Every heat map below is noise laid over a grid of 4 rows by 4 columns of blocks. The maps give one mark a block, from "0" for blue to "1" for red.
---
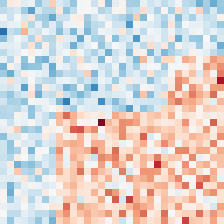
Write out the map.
0000
0001
0111
0111
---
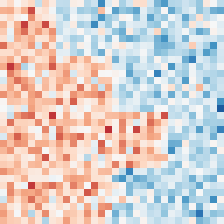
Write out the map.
1000
1100
1110
1100
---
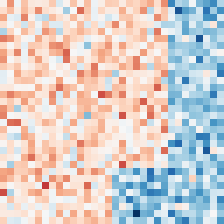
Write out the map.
1110
1110
1110
1100
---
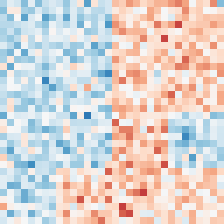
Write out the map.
0011
0011
0010
0111
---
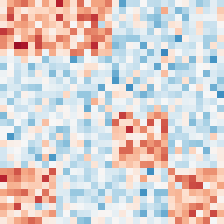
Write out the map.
1100
0000
0010
1001
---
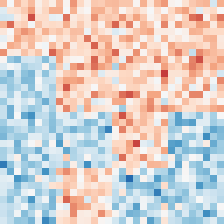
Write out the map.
1111
0111
0010
0100
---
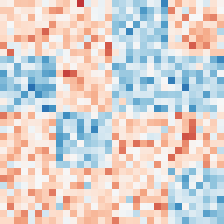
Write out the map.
1101
0100
1011
1110
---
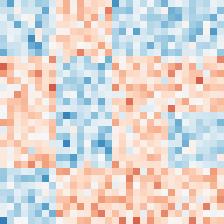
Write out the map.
0100
1011
1010
0111
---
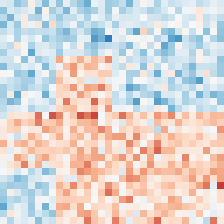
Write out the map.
0000
0100
1111
0111
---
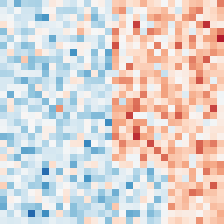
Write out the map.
0011
0011
0011
0001
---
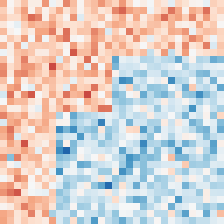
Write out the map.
1111
1100
1000
1000
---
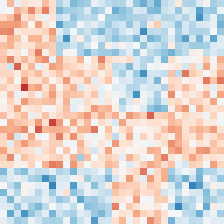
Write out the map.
1000
1101
1111
0010
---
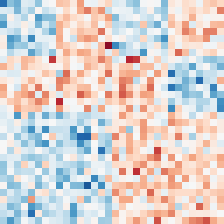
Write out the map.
0101
1110
0011
0011
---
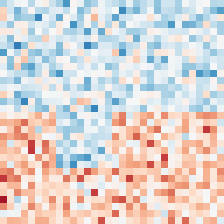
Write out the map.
0000
0000
1011
1111
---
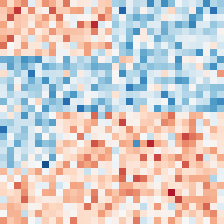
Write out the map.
1100
0000
0111
1111
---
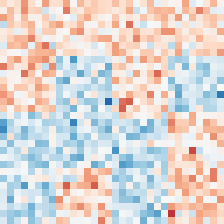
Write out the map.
1111
1010
0001
0101
